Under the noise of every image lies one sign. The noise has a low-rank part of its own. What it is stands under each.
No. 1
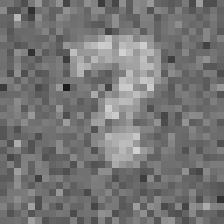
question mark
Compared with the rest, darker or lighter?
lighter
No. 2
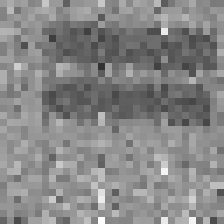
equals sign
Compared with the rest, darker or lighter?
darker
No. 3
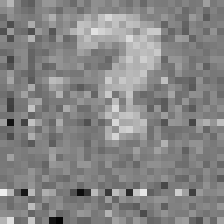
question mark
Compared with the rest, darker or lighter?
lighter
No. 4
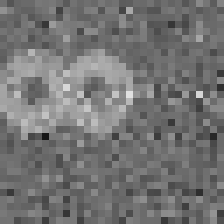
infinity sign
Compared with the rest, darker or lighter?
lighter
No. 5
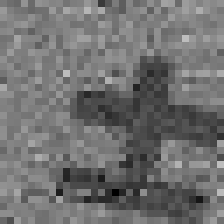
plus-minus sign
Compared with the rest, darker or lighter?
darker
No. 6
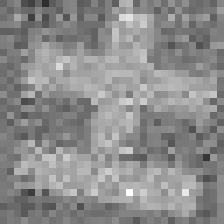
plus-minus sign
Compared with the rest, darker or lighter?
lighter
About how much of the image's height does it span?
nearly all
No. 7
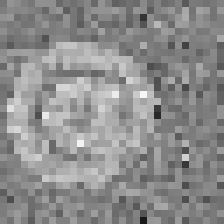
at sign
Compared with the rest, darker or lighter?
lighter
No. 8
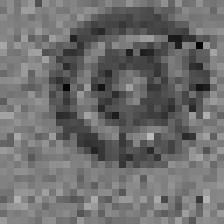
at sign
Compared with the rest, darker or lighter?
darker
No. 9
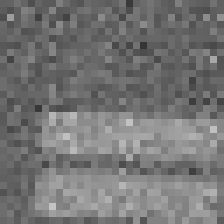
equals sign
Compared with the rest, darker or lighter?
lighter
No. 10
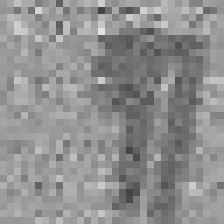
pilcrow
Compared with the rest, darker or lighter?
darker
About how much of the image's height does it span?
nearly all
